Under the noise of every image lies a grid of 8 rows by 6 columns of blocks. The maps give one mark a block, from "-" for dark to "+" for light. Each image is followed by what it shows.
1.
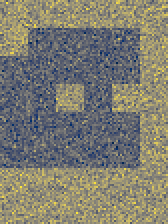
++++++
+----+
-----+
--+-++
-----+
-----+
++++++
++++++
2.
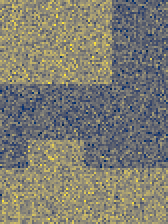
++++--
++++--
++++--
------
------
-++---
++++++
++++++
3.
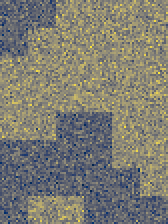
--++++
-+++++
++++++
++++++
++--++
----++
-----+
-++---
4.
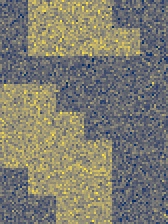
-+++--
-++++-
------
++----
+++---
++++--
-+++--
--++--
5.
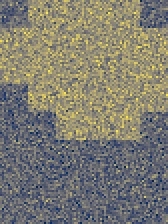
-++++-
++++++
++++++
-+++++
--+++-
------
------
------
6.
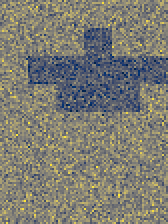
++++++
+++-++
+-----
++---+
++++++
++++++
++++++
++++++
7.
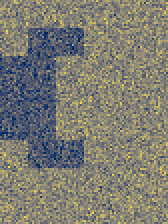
++++++
+--+++
--++++
--++++
--++++
+--+++
++++++
++++++
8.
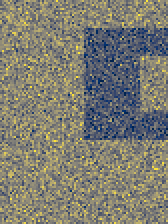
++++++
+++---
+++--+
+++--+
+++---
++++++
++++++
++++++
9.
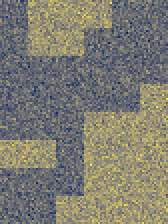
-+++--
-++---
------
-----+
---+++
++-+++
---+++
--++++
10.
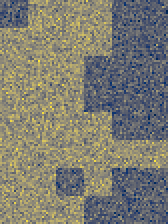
-+++--
++++--
+++---
+++---
++++--
++++++
++-+--
+++---
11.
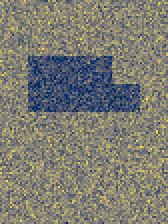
++++++
++++++
+---++
+----+
++++++
++++++
++++++
++++++
